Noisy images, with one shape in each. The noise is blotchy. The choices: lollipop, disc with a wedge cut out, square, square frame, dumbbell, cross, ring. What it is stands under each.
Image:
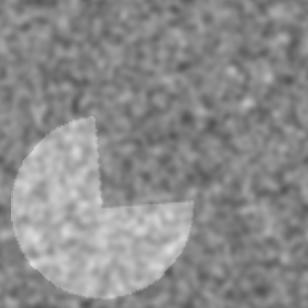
disc with a wedge cut out
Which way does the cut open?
up and right
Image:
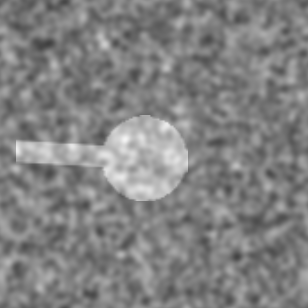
lollipop
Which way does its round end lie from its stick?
right
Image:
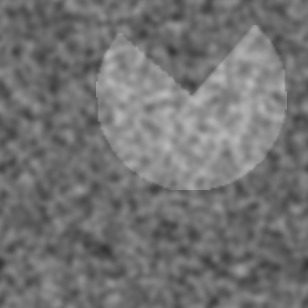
disc with a wedge cut out
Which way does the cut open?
up
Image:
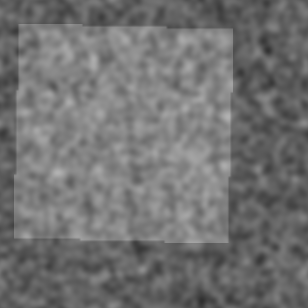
square
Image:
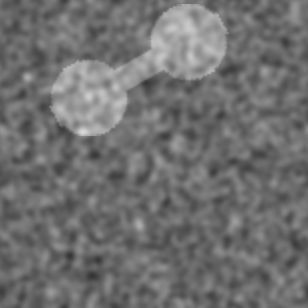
dumbbell
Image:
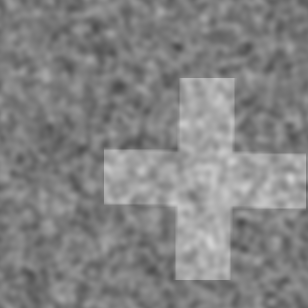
cross
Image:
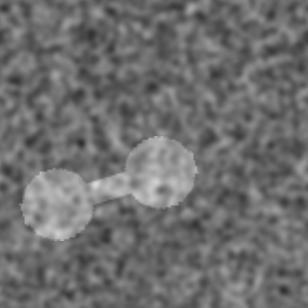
dumbbell
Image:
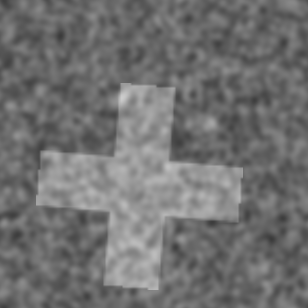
cross
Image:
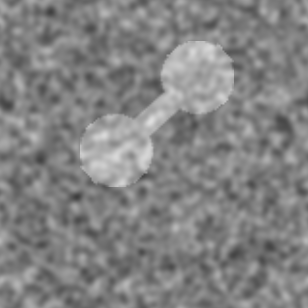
dumbbell
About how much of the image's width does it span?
half
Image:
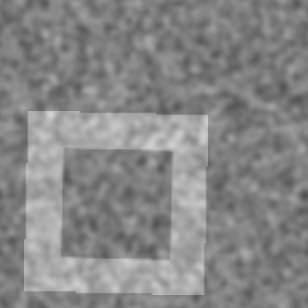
square frame
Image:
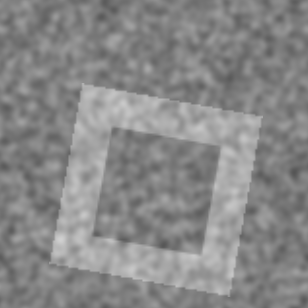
square frame
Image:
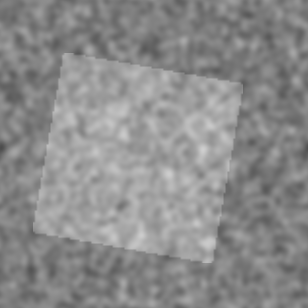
square
